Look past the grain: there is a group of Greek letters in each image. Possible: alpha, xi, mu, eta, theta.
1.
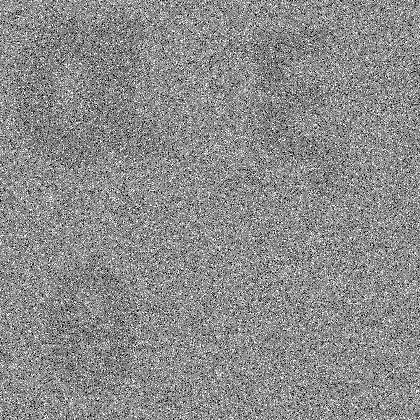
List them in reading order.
top left: alpha; top right: xi; bottom left: theta
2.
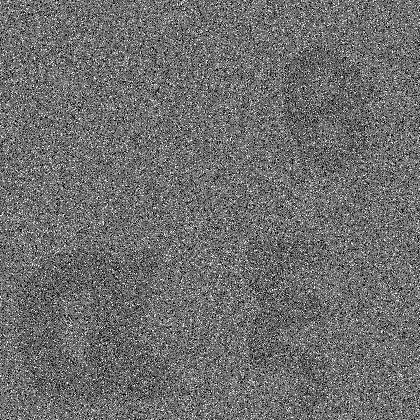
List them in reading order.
top right: theta; bottom left: alpha; bottom right: xi
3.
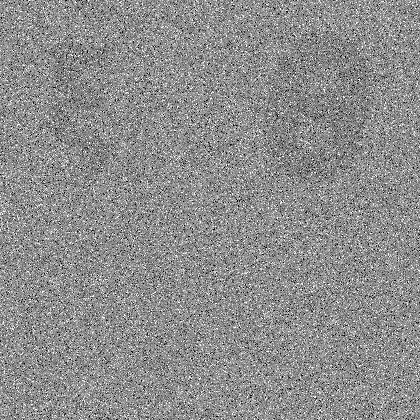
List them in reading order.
top left: xi; top right: theta
